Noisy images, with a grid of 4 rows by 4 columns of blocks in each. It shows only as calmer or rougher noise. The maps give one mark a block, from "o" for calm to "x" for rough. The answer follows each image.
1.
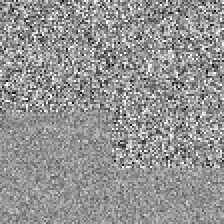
xxxx
xxxx
ooxx
oooo
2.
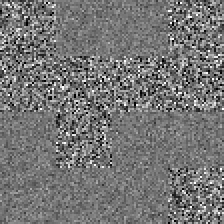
xoox
xxxx
oxoo
ooox
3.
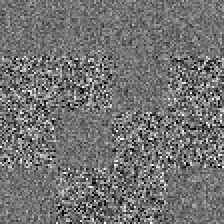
oooo
xxox
xoxx
oxxo
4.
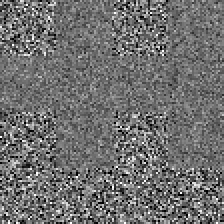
xoxo
oooo
xoxo
xxxx
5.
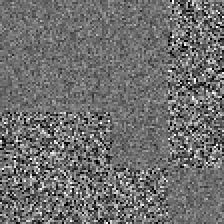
ooox
ooox
xxox
xxxo
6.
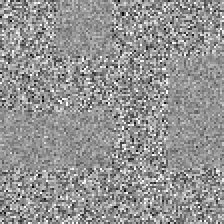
xoxx
xxxo
ooxo
xxxx
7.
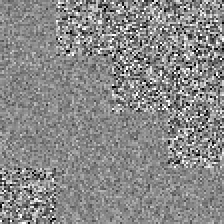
oxxx
ooxx
ooox
xooo
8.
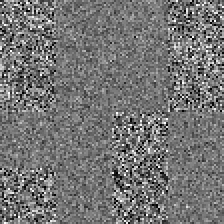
xoox
xoox
ooxo
xoxo
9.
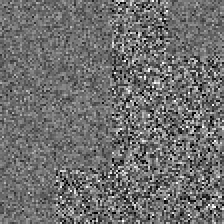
ooxo
ooxx
ooxx
oxxx
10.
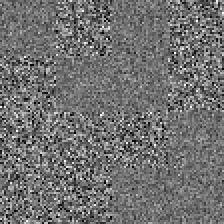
oxox
xoox
xxxo
xxoo
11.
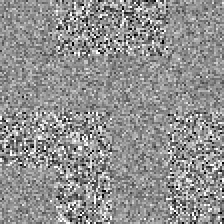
oxxo
oooo
xxox
oxox
